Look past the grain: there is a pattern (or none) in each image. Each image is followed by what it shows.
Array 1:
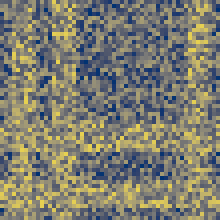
bands of rows crossing bands of columns
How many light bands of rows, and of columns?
2 and 3
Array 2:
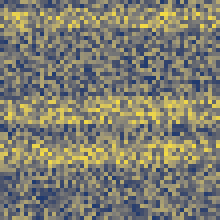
bands of rows
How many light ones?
3
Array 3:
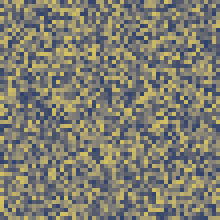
only noise
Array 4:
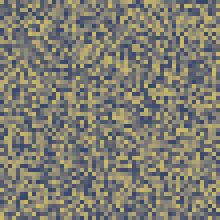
only noise
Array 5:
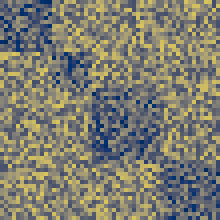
blocks along the diagonal
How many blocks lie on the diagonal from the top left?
4
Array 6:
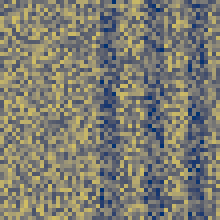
bands of columns
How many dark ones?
3
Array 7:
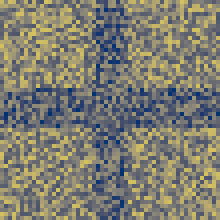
bands of rows crossing bands of columns
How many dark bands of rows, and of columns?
1 and 1
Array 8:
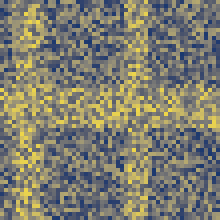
bands of rows crossing bands of columns
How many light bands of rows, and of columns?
1 and 2
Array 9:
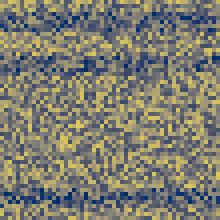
bands of rows
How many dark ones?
3
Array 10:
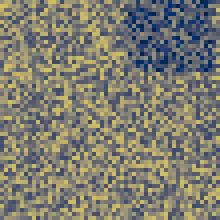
one block
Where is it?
top right
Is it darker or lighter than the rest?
darker
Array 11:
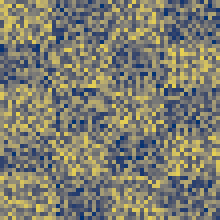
a checkerboard
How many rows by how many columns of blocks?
5 by 4
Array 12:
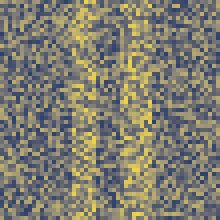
bands of columns
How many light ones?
2
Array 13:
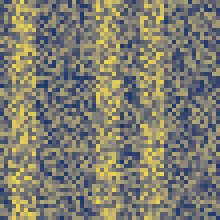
bands of columns
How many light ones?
3
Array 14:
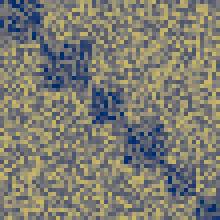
blocks along the diagonal
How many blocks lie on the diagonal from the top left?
6
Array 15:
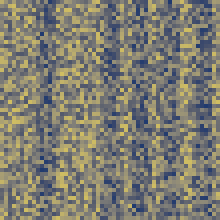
bands of columns
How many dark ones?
5
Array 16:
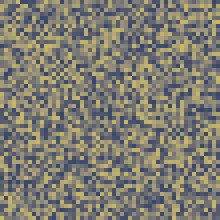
only noise
